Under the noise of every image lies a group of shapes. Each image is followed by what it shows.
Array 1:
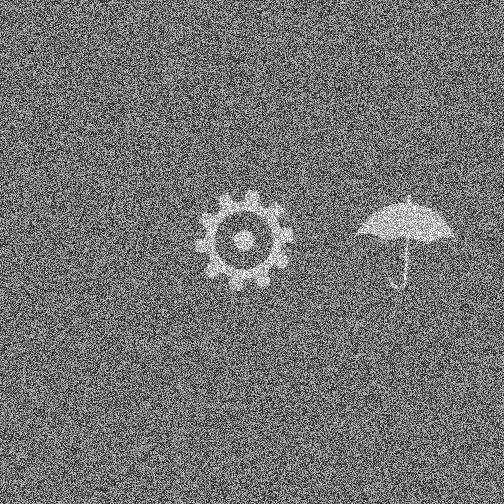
centre: gear; middle right: umbrella
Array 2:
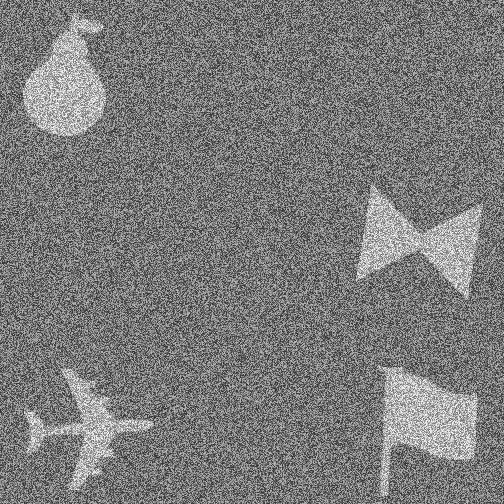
top left: pear; middle right: bow tie; bottom left: airplane; bottom right: flag
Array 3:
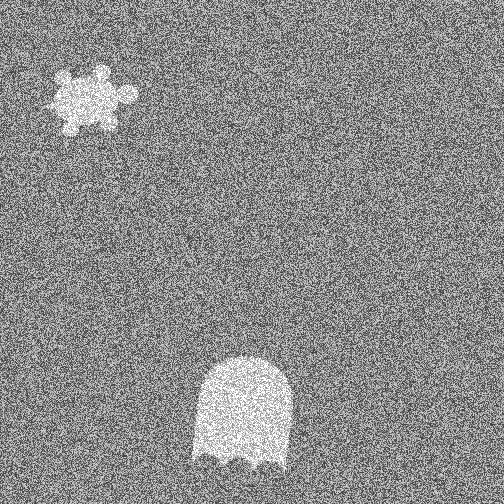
top left: turtle; bottom middle: ghost
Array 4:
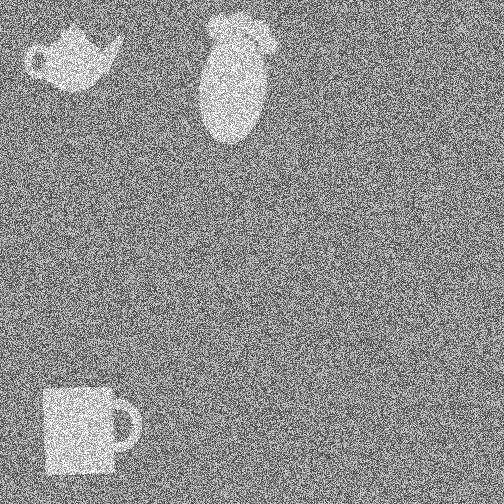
top left: teapot; top middle: footprint; bottom left: cup
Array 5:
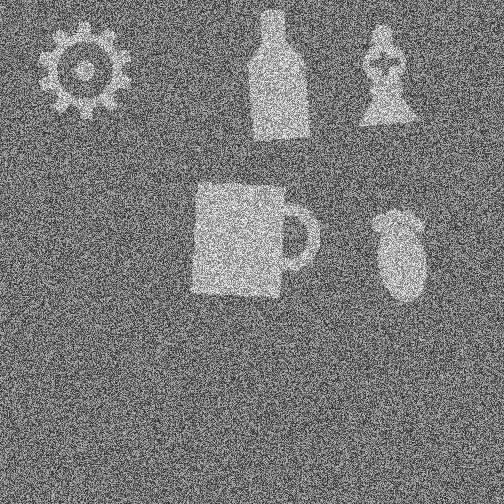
top left: gear; top middle: bottle; top right: chess bishop; centre: cup; middle right: footprint
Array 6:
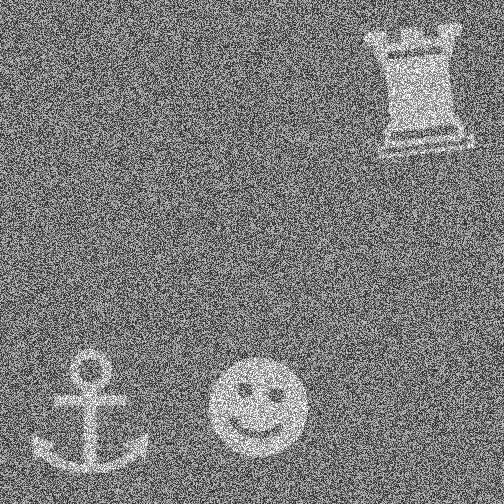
top right: chess rook; bottom left: anchor; bottom middle: smiling face
